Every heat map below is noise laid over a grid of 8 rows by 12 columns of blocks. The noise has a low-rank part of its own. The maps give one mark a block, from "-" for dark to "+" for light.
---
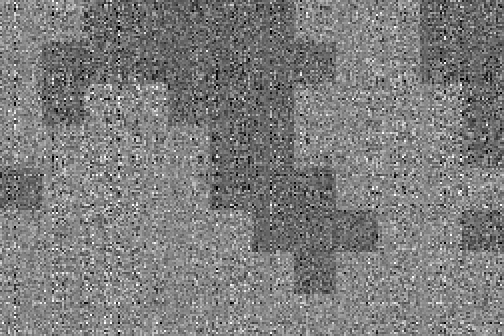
+ + - - - - - + + + - -
+ - - - - - - - + + - -
+ - + + - - - + + + + -
+ + + + + - - + + + + -
- + + + + - - - + + + +
+ + + + + + - - - + + -
+ + + + + + + - + + + +
+ + + + + + + + + + + +
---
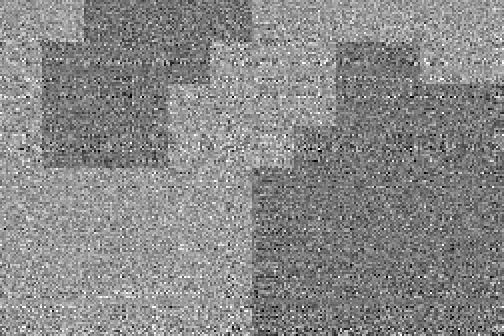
+ + - - - - + + + + + +
+ - - - - + + + - - + +
+ - - - + + + + - - - -
+ - - - + + + - - - - -
+ + + + + + - - - - - -
+ + + + + + - - - - - -
+ + + + + + - - - - - -
+ + + + + + - - - - - -
